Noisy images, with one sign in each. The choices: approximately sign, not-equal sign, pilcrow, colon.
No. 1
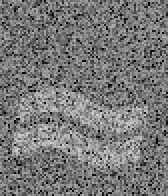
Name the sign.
approximately sign
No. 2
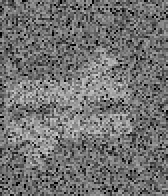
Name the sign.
not-equal sign
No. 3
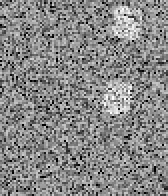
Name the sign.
colon
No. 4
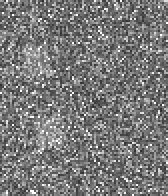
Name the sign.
colon
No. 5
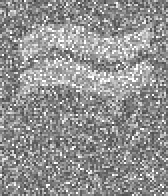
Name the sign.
approximately sign
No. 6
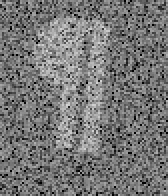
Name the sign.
pilcrow
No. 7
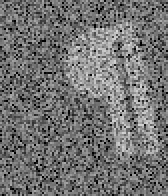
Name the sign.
pilcrow
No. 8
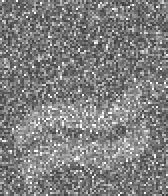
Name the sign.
approximately sign
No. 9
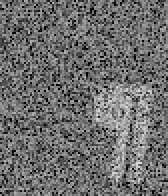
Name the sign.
pilcrow
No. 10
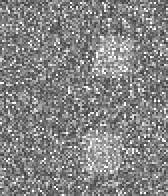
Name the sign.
colon
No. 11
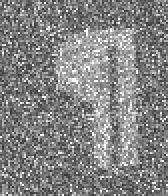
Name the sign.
pilcrow
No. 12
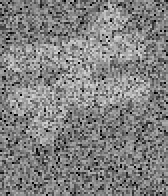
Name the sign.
not-equal sign
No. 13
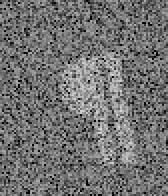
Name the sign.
pilcrow
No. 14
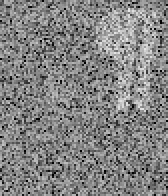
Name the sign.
pilcrow
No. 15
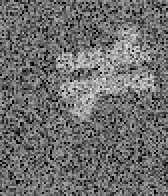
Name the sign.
not-equal sign
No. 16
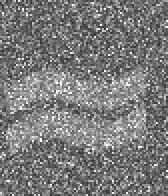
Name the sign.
approximately sign
